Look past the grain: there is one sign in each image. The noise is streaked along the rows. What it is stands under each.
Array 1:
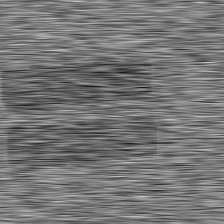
equals sign
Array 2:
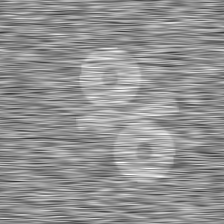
percent sign
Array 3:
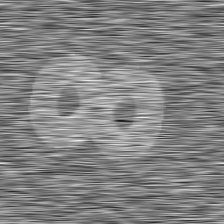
infinity sign
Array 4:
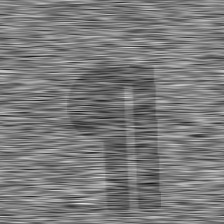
pilcrow
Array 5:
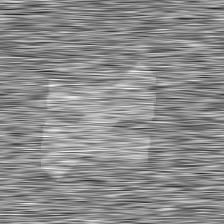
not-equal sign
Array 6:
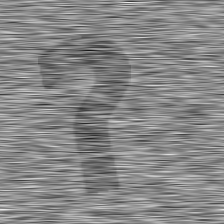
question mark
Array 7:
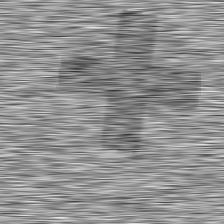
plus sign
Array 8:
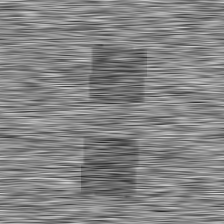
colon
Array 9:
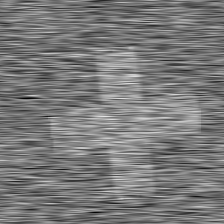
plus sign
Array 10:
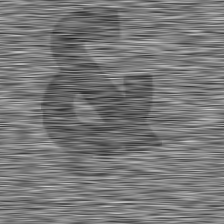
ampersand
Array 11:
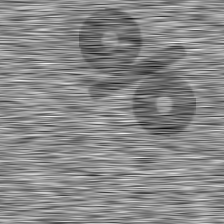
percent sign
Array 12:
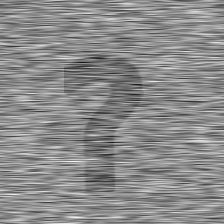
question mark
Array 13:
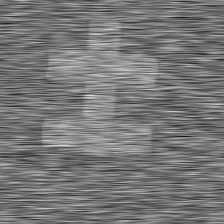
plus-minus sign
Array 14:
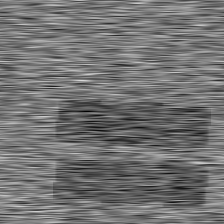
equals sign
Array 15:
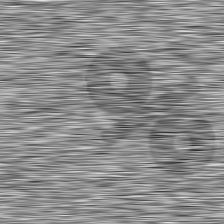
percent sign
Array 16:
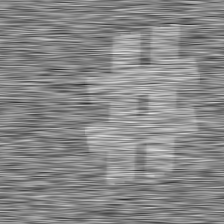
hash sign
